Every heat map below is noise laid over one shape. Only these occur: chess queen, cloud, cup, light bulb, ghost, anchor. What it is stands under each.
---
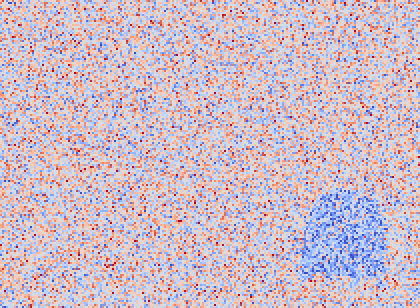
blue ghost, bottom right
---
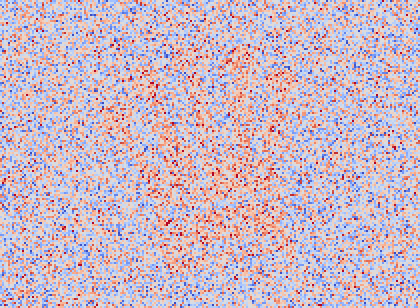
red chess queen
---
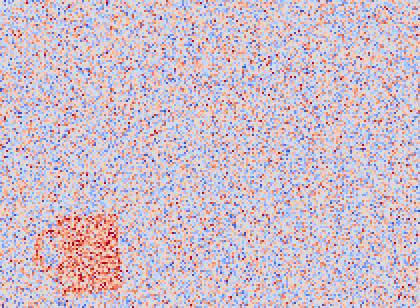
red cup, bottom left
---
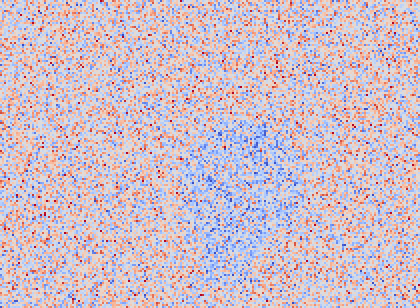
blue light bulb
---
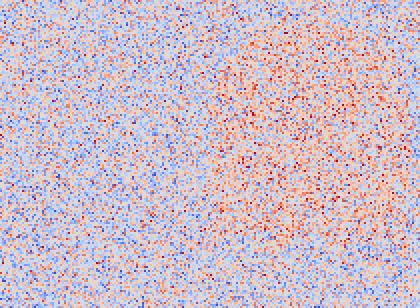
red ghost
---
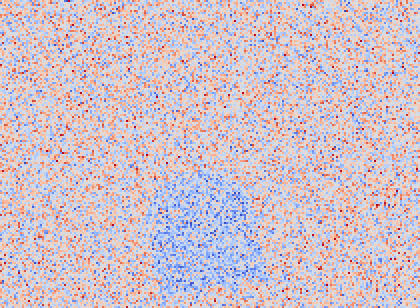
blue ghost, bottom middle
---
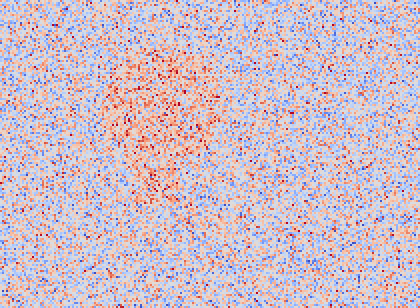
red light bulb
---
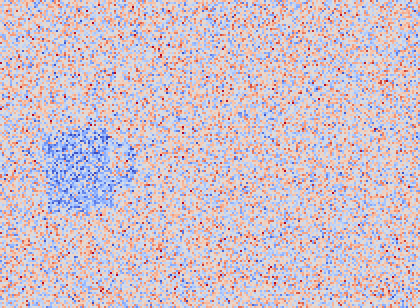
blue cup, middle left
